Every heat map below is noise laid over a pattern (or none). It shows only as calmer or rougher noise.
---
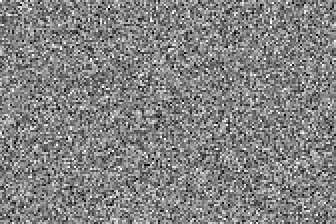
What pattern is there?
only noise
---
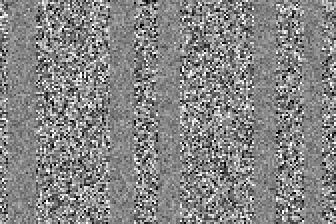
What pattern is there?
bands of columns
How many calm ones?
5
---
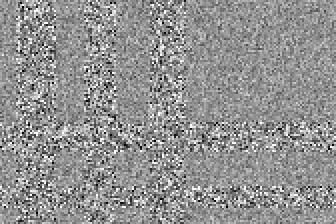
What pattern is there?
bands of rows crossing bands of columns
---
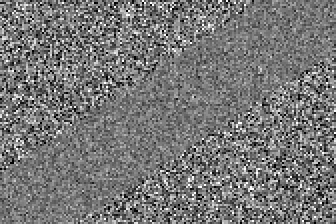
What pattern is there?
a diagonal band
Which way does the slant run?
bottom left to top right
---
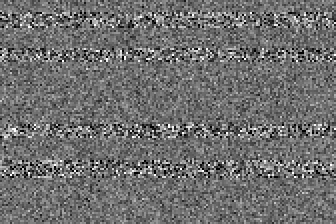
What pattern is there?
bands of rows
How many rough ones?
4
